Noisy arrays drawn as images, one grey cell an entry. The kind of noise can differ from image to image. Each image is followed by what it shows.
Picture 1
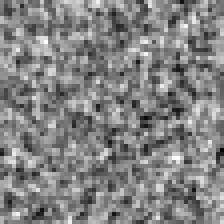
blotchy
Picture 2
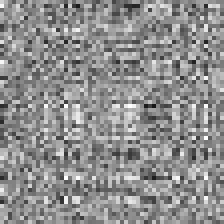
low rank plus noise
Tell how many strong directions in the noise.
one
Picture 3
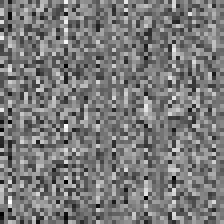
columns of uneven size
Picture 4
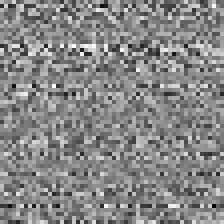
rows of uneven size
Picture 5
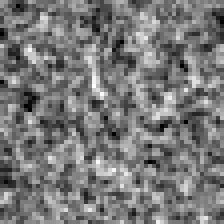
blotchy
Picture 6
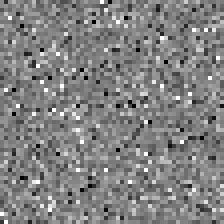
heavy tails
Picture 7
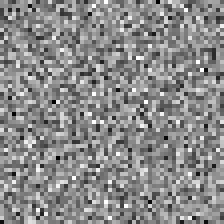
independent entries
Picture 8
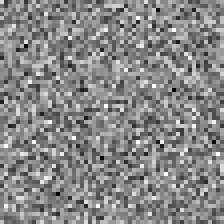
independent entries
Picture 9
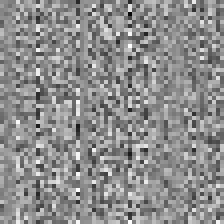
columns of uneven size
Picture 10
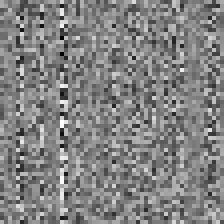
columns of uneven size
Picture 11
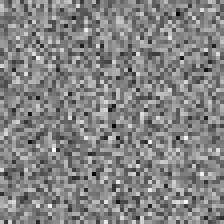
independent entries
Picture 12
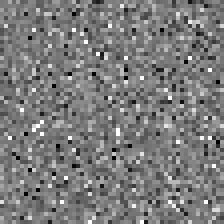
heavy tails
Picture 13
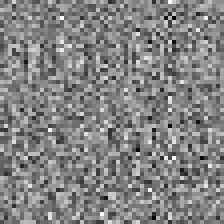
low rank plus noise
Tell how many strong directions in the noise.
three or four
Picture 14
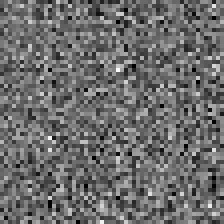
low rank plus noise
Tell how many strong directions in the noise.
five to eight
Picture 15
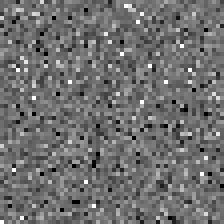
heavy tails
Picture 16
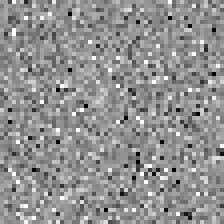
heavy tails
